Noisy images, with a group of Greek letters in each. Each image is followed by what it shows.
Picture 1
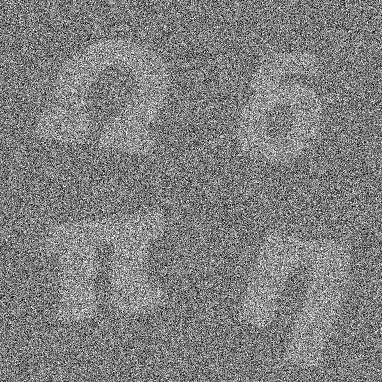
top left: omega; top right: delta; bottom left: pi; bottom right: eta
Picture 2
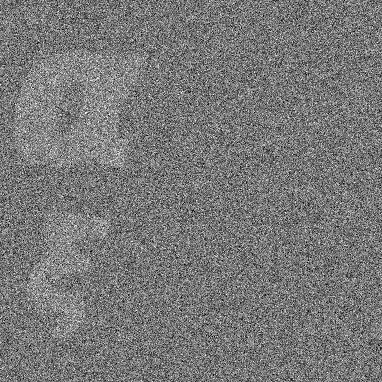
top left: alpha; bottom left: xi
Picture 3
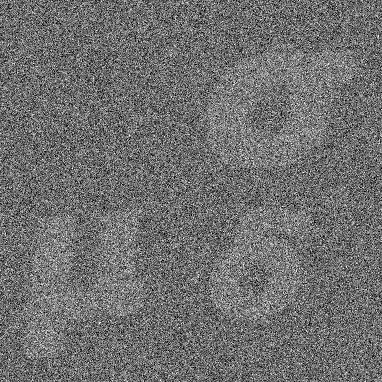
top right: sigma; bottom left: mu; bottom right: delta
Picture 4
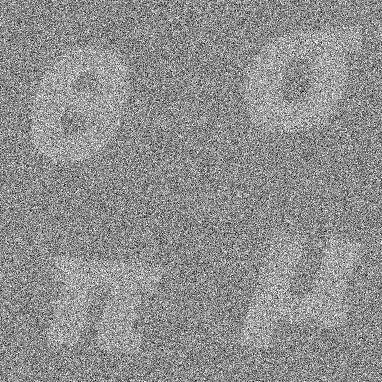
top left: theta; top right: sigma; bottom left: pi; bottom right: mu
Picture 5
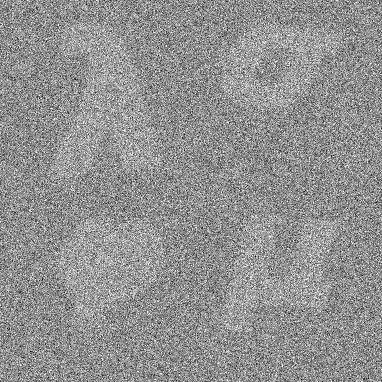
top left: lambda; top right: sigma; bottom left: phi; bottom right: mu
